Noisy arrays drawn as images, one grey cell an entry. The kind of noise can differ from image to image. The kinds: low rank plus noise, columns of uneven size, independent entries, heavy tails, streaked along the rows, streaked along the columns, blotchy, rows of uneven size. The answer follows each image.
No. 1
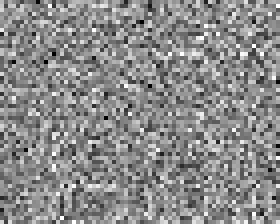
low rank plus noise
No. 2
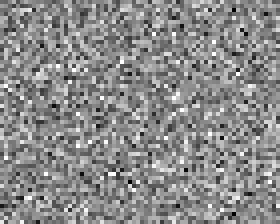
independent entries
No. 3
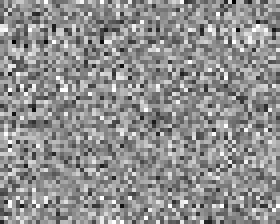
low rank plus noise
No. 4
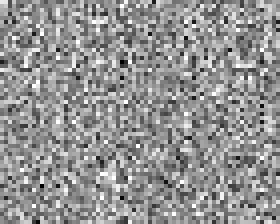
low rank plus noise
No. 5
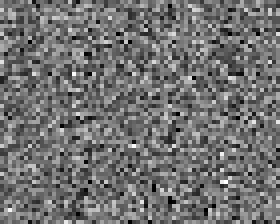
low rank plus noise
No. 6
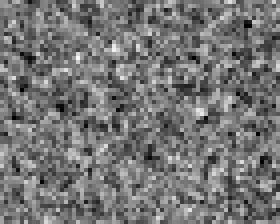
blotchy
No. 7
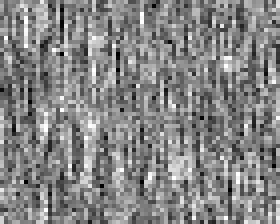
streaked along the columns
